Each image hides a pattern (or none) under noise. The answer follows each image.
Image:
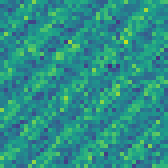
diagonal stripes
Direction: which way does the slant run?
bottom left to top right
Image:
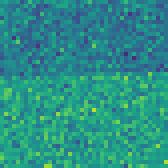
a sharp edge
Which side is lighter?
bottom
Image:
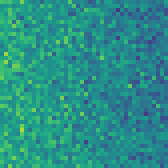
a smooth slope
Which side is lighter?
left
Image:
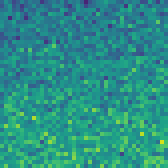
a smooth slope
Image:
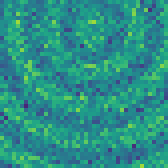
rings round one point
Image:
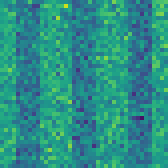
vertical stripes
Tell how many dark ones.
3
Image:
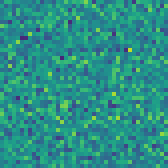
only noise
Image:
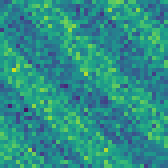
diagonal stripes
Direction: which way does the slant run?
top left to bottom right
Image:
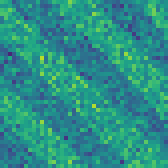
diagonal stripes
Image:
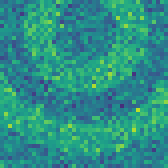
rings round one point
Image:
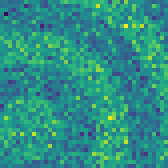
rings round one point
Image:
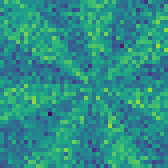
spokes from one point
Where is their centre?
centre
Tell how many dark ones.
7
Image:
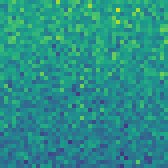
a smooth slope
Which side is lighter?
top
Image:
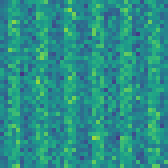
vertical stripes
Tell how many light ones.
6
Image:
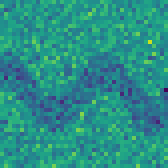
a wavy band
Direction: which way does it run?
left to right
